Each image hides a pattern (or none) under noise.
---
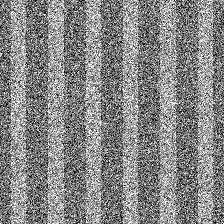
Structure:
vertical stripes
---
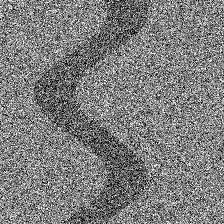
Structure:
a wavy band
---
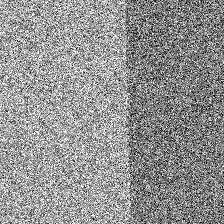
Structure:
a sharp edge
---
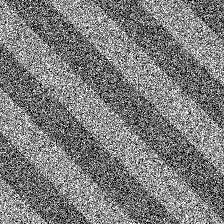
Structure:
diagonal stripes
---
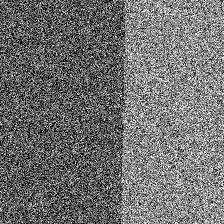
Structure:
a sharp edge
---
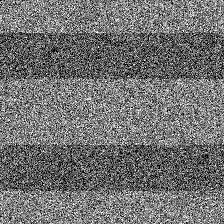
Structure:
horizontal stripes
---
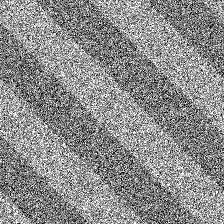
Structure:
diagonal stripes
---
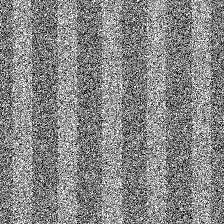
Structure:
vertical stripes
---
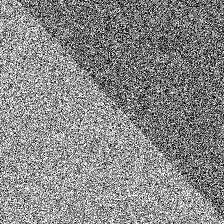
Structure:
a sharp edge
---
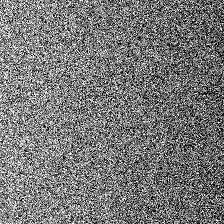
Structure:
a smooth slope
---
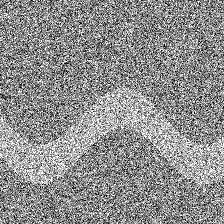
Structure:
a wavy band
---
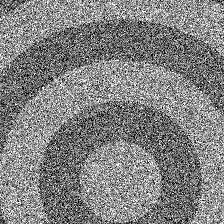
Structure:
rings round one point
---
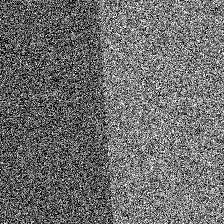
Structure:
a sharp edge
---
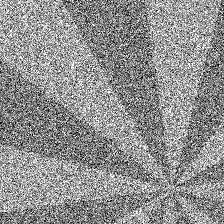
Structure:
spokes from one point
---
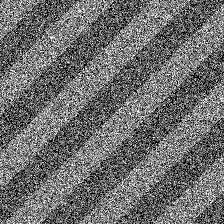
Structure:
diagonal stripes
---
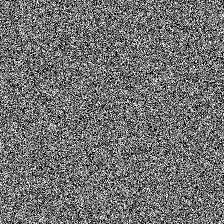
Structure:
only noise
